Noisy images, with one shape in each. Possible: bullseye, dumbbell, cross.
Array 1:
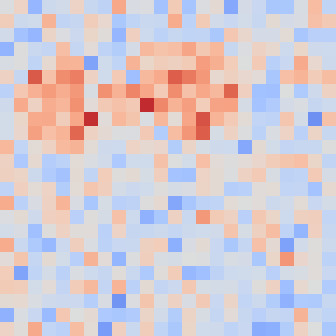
dumbbell
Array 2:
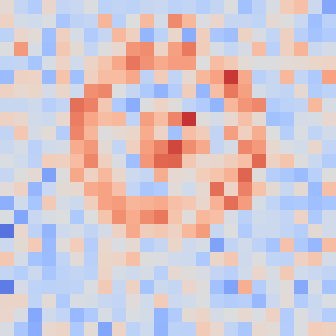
bullseye
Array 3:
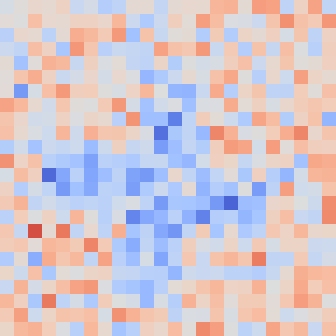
cross
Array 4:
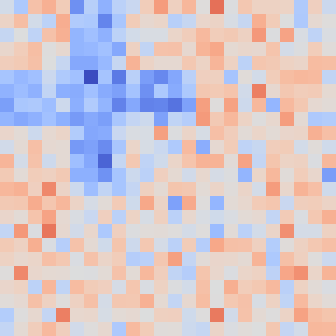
cross
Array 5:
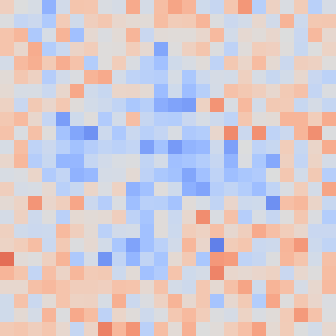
cross
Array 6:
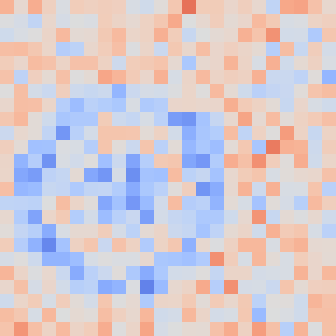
bullseye
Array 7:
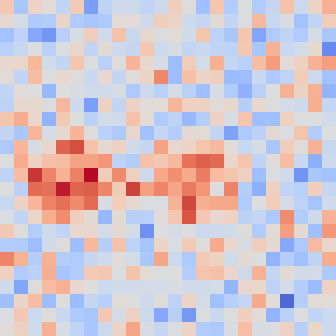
dumbbell
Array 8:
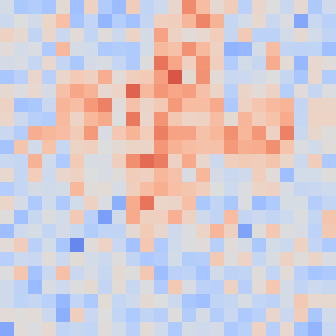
cross
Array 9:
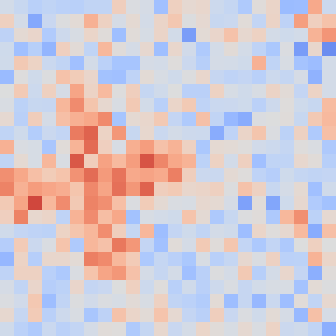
cross
